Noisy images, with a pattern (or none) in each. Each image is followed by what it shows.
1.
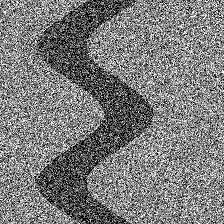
a wavy band
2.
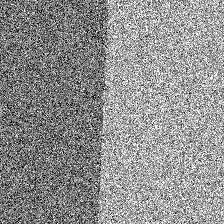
a sharp edge
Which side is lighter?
right
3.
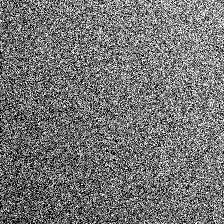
a smooth slope
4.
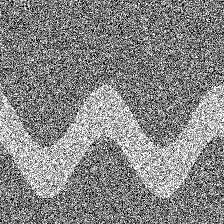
a wavy band
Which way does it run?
left to right
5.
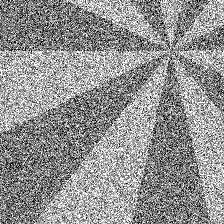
spokes from one point
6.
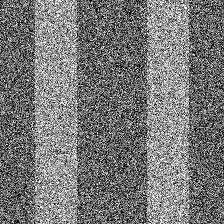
vertical stripes
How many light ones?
2
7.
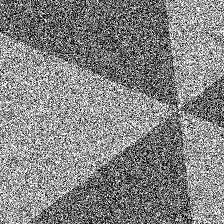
spokes from one point
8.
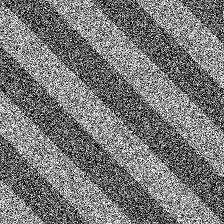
diagonal stripes
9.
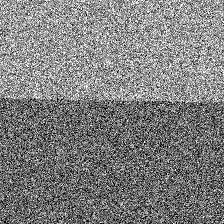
a sharp edge
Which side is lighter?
top
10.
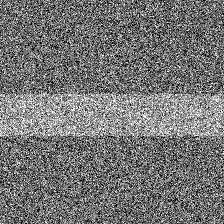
one horizontal stripe
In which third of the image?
middle
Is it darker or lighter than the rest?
lighter
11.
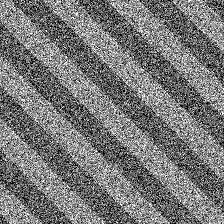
diagonal stripes
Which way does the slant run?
top left to bottom right
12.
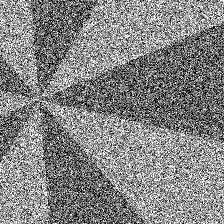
spokes from one point
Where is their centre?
middle left
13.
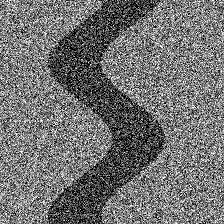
a wavy band
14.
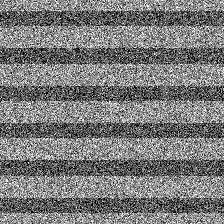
horizontal stripes
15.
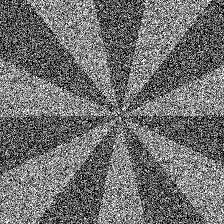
spokes from one point
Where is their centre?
centre
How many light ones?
7
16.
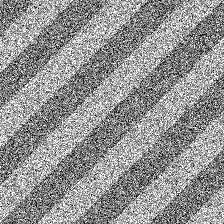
diagonal stripes
